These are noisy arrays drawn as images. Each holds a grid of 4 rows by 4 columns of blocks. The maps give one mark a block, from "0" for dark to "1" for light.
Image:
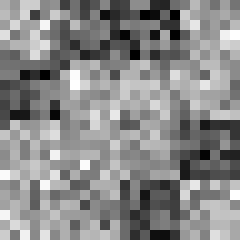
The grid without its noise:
1 0 0 1
0 1 1 1
1 1 1 0
1 1 0 1
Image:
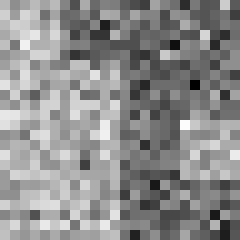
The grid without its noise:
1 0 0 0
1 1 0 0
1 1 0 1
1 1 0 0
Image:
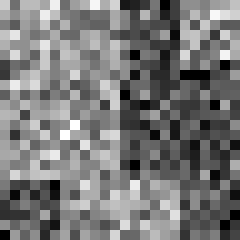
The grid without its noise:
1 1 0 1
1 1 0 0
1 1 0 0
0 1 1 0
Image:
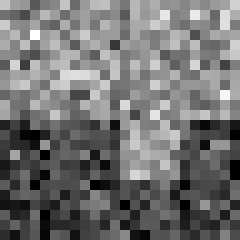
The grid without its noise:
1 1 1 1
1 1 1 1
0 0 1 0
0 0 0 0
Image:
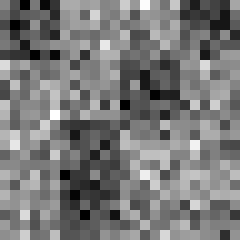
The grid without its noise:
0 1 1 0
1 1 0 1
1 0 1 1
1 0 1 1
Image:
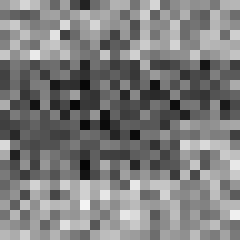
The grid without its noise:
1 1 1 1
0 0 0 0
0 0 0 1
1 1 1 1
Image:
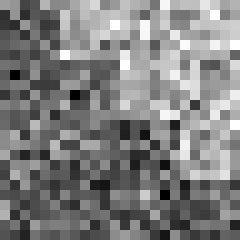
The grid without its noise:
0 1 1 1
0 0 1 1
0 0 0 1
0 0 0 0
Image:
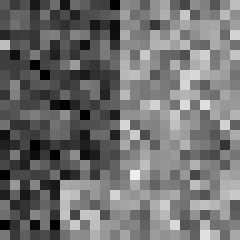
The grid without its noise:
0 0 1 1
0 0 1 1
0 0 1 1
0 1 1 1
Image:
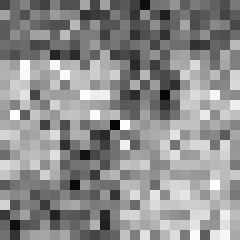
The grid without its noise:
0 0 0 0
1 1 0 1
1 0 1 1
0 0 1 1
